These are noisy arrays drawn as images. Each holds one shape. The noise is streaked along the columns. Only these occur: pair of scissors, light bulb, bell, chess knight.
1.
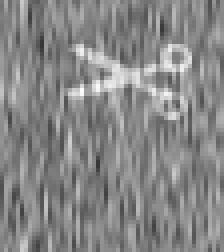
light pair of scissors
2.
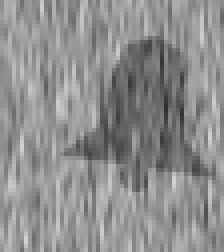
dark bell
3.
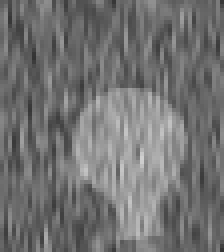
light light bulb
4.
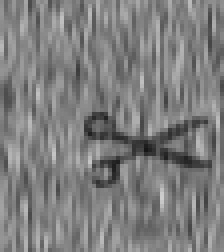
dark pair of scissors
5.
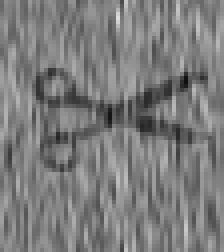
dark pair of scissors
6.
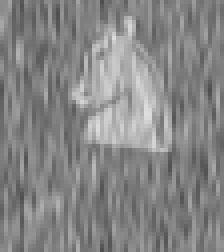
light chess knight
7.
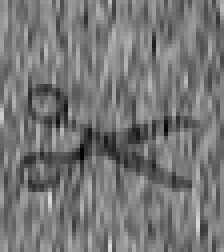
dark pair of scissors
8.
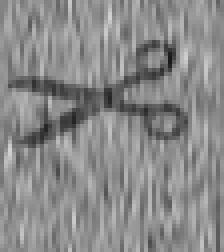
dark pair of scissors
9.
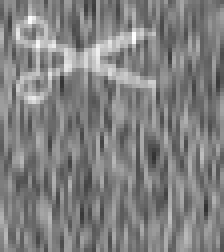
light pair of scissors
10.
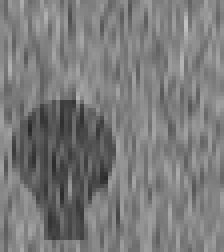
dark light bulb
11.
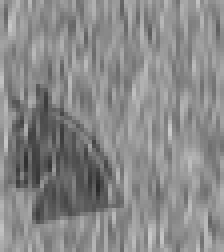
dark chess knight
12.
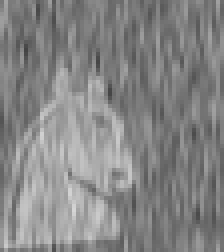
light chess knight
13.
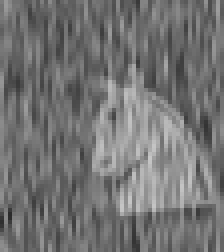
light chess knight
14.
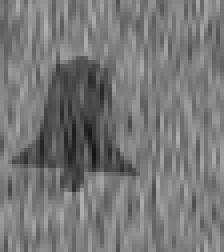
dark bell
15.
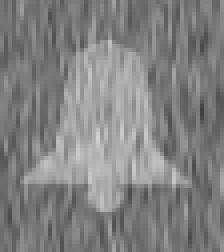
light bell
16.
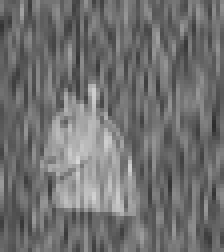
light chess knight
